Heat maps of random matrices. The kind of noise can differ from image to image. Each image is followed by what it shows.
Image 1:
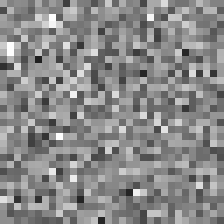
independent entries
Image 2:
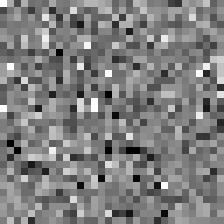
heavy tails
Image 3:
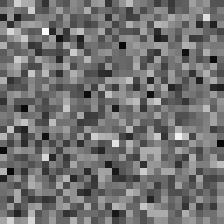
independent entries
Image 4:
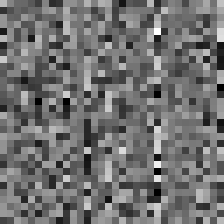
columns of uneven size
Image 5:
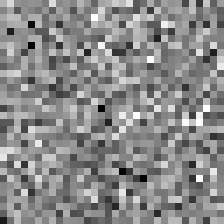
independent entries
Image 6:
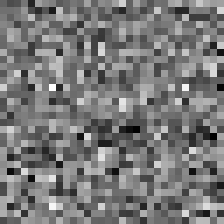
low rank plus noise
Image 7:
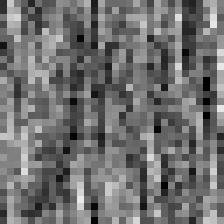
streaked along the columns
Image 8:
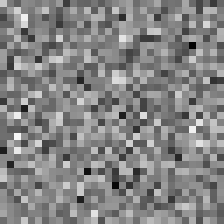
independent entries
